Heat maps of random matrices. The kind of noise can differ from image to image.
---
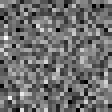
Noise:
independent entries
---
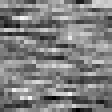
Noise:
streaked along the rows
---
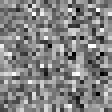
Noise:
low rank plus noise
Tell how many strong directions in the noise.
five to eight
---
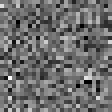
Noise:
low rank plus noise
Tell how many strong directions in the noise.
three or four
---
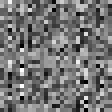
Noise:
columns of uneven size
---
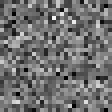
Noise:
independent entries
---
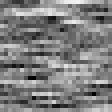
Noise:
streaked along the rows
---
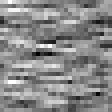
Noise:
streaked along the rows
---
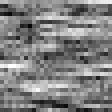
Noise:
streaked along the rows
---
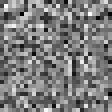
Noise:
low rank plus noise
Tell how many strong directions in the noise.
three or four
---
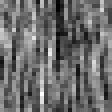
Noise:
streaked along the columns
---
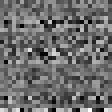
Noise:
rows of uneven size
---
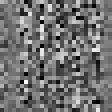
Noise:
columns of uneven size
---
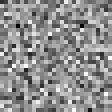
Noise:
independent entries
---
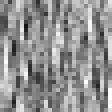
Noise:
streaked along the columns
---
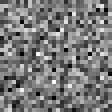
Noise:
independent entries
